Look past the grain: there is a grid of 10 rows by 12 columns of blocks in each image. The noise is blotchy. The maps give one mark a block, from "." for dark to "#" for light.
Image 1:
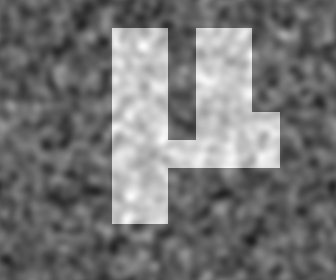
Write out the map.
............
....##.##...
....##.##...
....##.##...
....##.###..
....######..
....##......
....##......
............
............
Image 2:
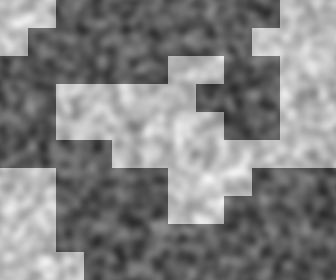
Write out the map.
##........##
#........###
......##..##
..#####...##
..######..##
....########
##....###...
##....##....
##..........
###.........
